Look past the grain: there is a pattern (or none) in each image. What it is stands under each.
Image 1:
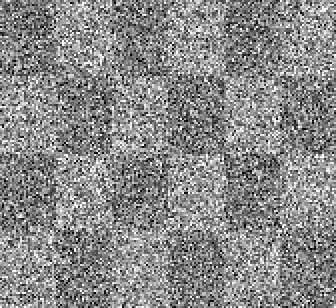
a checkerboard
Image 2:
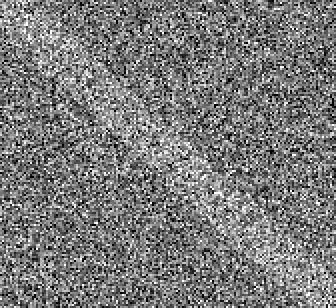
a diagonal band
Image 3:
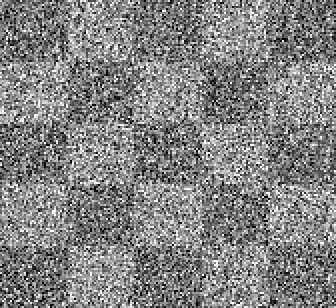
a checkerboard
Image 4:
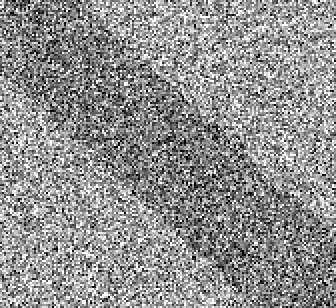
a diagonal band
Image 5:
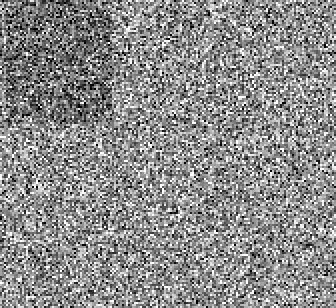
one block
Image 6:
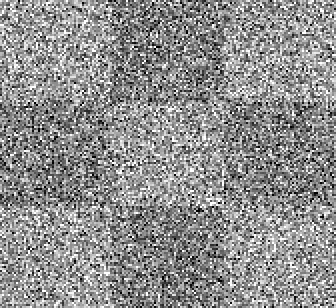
a checkerboard
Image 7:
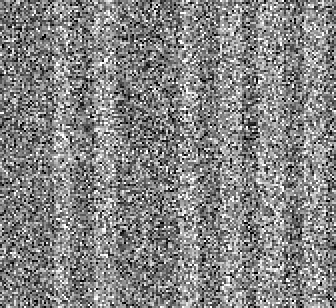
bands of columns
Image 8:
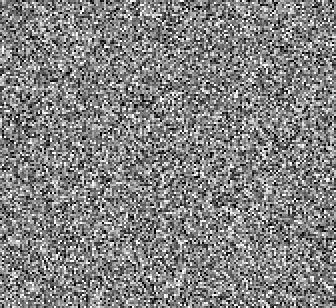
only noise
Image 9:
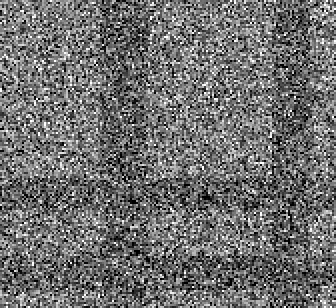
bands of rows crossing bands of columns
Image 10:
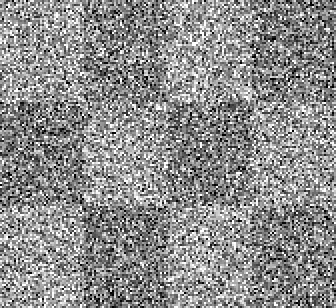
a checkerboard
